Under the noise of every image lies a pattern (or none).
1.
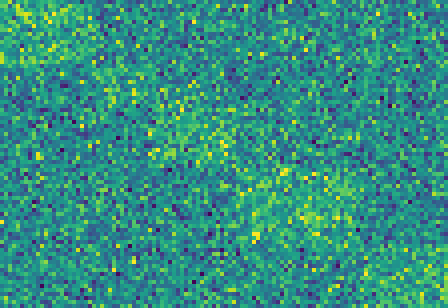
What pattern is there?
blocks along the diagonal
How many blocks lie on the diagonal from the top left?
5
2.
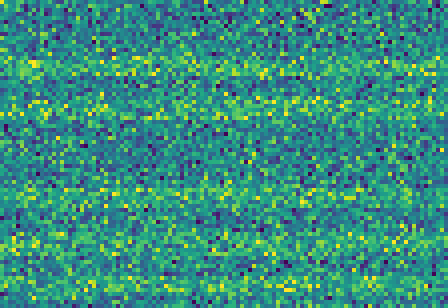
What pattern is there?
bands of rows
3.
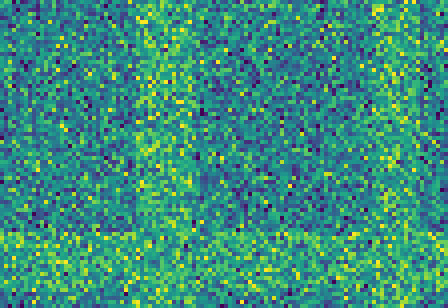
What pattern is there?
bands of rows crossing bands of columns
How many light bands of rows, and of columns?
1 and 2
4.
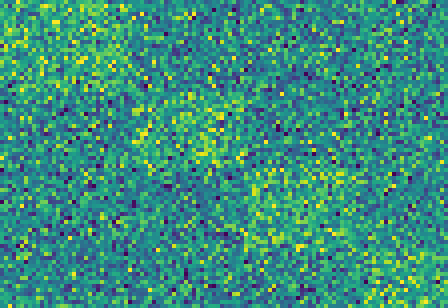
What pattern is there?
blocks along the diagonal
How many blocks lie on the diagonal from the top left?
4
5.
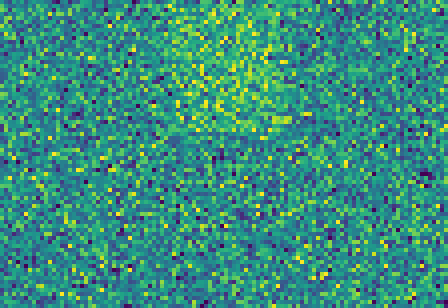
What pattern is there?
one block
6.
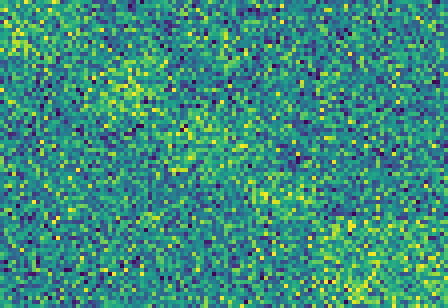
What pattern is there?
blocks along the diagonal
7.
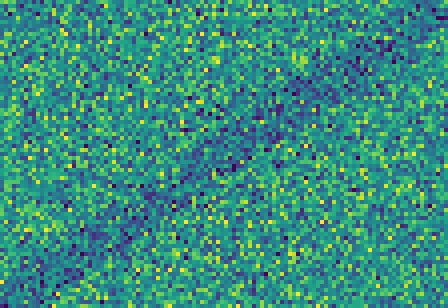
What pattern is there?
a diagonal band
